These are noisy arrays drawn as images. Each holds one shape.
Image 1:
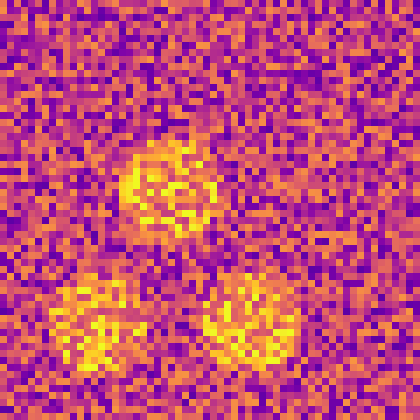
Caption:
light three dots
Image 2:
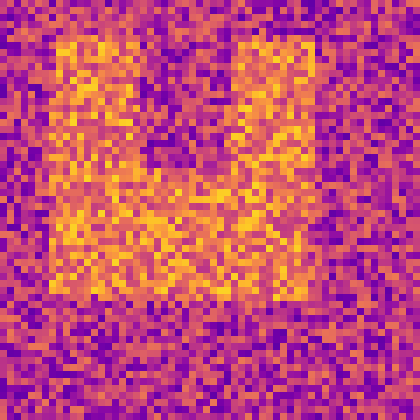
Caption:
light square with a notch
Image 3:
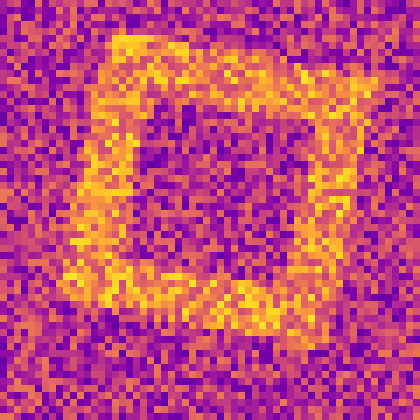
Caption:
light square frame
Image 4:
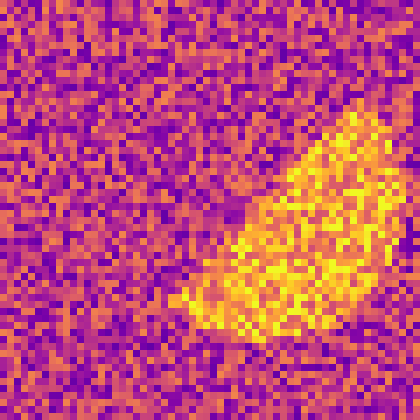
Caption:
light half disc
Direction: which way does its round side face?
down and right
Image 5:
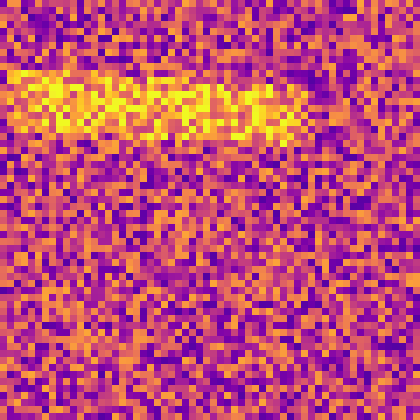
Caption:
light bar
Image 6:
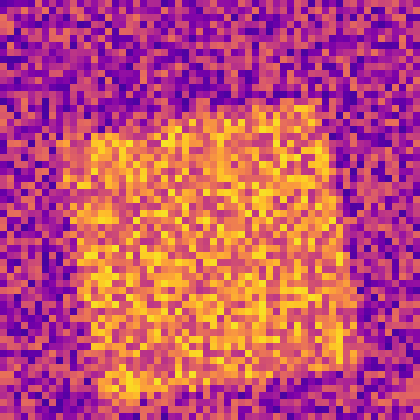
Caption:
light square
